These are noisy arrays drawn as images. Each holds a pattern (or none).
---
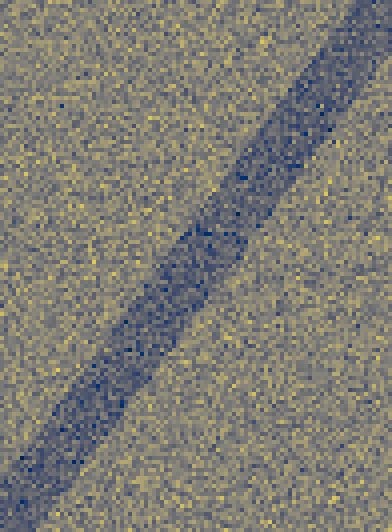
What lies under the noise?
a diagonal band
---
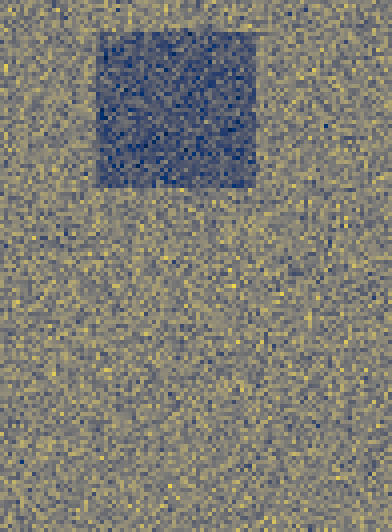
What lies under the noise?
one block
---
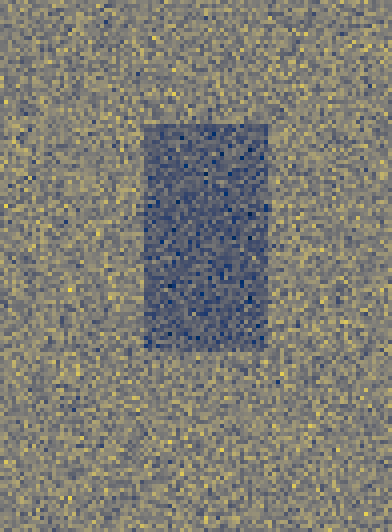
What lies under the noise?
one block
